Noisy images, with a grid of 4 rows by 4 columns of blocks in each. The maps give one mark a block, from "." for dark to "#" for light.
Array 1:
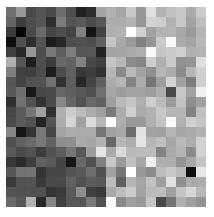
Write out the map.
. . # #
. . # #
. # # #
. . # #
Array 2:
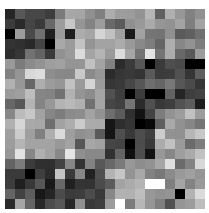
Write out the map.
. # # #
# # . .
# # . #
. . # #
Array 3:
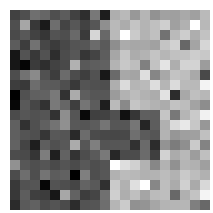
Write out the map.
. . # #
. . # #
. . . #
. . # #
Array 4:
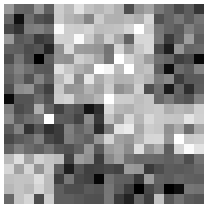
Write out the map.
. # # .
. # # .
. . # #
# . . .
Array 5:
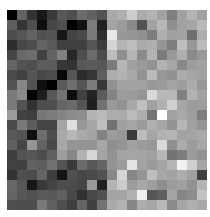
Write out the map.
. . # #
. . # #
. # # #
. . # #
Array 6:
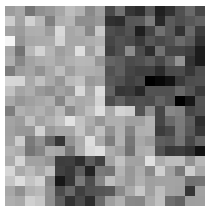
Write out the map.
# # . .
# # . .
# # # .
# . # #
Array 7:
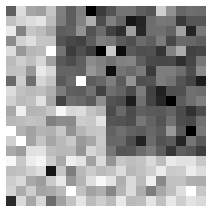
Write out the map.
# . . .
# . . .
# # . .
# # # #
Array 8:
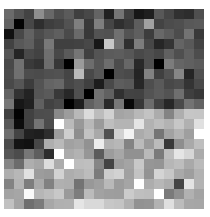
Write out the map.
. . . .
. . . .
. # # #
# # # #
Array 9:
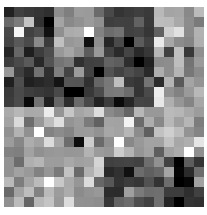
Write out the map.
. # . #
. . . #
# # # #
# # . .
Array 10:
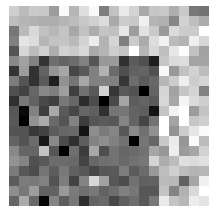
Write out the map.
# # # #
. . . #
. . . #
. . . #
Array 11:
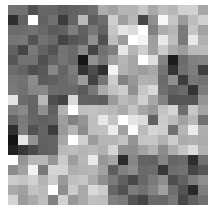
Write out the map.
. . # #
. . # .
. # # #
# # . .
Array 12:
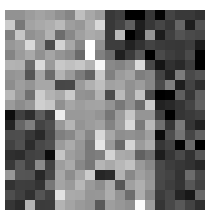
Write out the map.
# # . .
# # # .
. # # .
. # # .
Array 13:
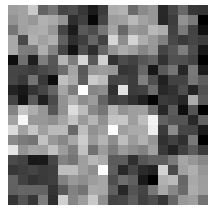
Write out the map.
# . # .
. # . .
# # # .
. # . #
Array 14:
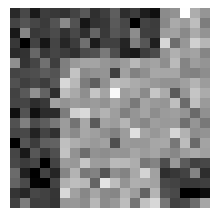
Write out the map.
. . . #
. # # #
. # # #
. # # .
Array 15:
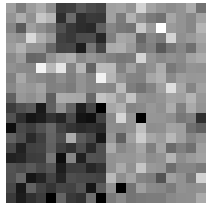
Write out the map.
# . # #
# # # #
. . # #
. . # #
